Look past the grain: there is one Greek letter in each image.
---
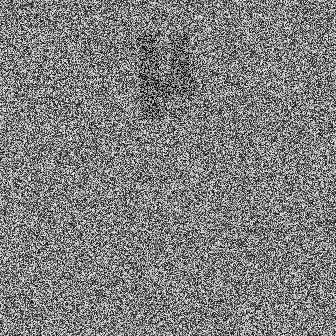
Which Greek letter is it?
mu
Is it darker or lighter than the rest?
darker
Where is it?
top middle
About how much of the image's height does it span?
a quarter
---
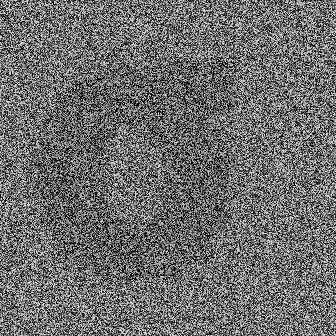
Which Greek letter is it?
sigma
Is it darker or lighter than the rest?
darker
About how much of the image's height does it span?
two thirds
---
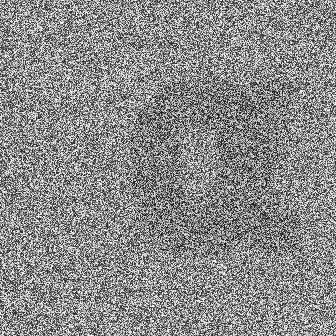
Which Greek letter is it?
alpha
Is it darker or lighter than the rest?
darker
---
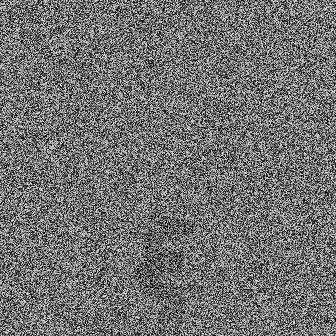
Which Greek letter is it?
xi
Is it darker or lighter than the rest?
darker
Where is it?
bottom middle
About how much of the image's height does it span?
a third
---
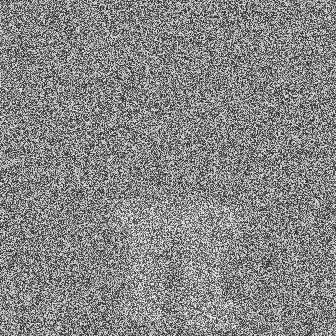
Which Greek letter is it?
pi
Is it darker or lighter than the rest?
lighter
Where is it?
bottom middle
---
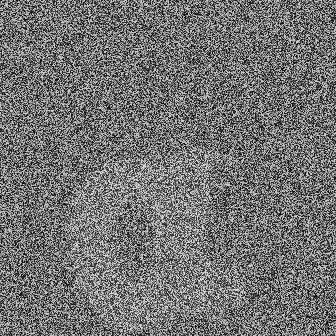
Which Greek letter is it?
alpha
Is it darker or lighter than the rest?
lighter
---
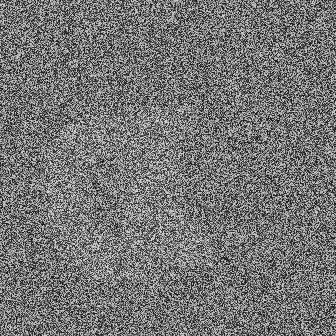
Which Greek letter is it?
alpha
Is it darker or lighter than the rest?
lighter
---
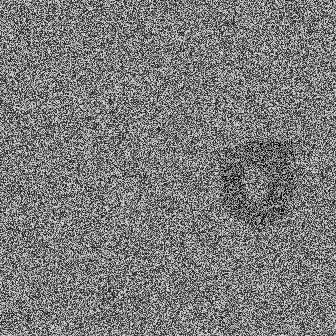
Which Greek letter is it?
sigma
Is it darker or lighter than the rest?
darker
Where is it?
middle right
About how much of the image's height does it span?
a quarter
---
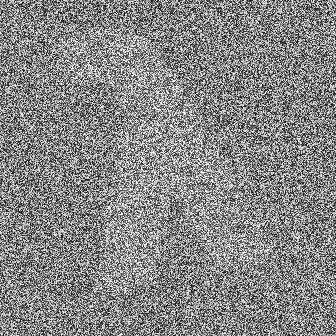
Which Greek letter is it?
lambda
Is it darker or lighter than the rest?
lighter
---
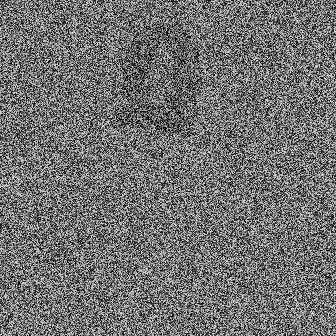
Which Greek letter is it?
omega
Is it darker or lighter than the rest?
darker
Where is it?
top middle
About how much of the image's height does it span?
a third
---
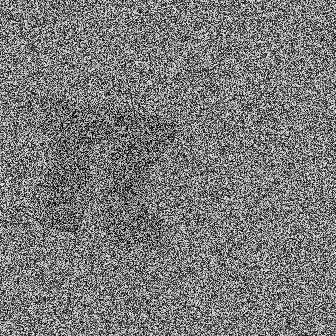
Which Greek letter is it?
pi
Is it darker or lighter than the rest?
darker
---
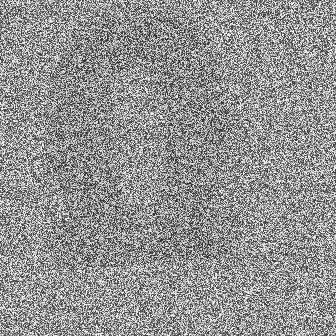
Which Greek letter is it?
omega
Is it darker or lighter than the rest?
darker
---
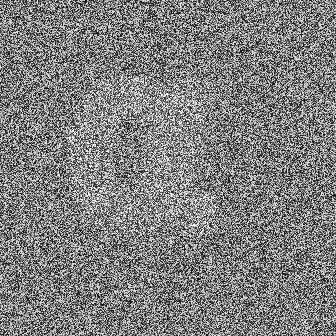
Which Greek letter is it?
alpha
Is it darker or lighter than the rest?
lighter
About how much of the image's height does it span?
half
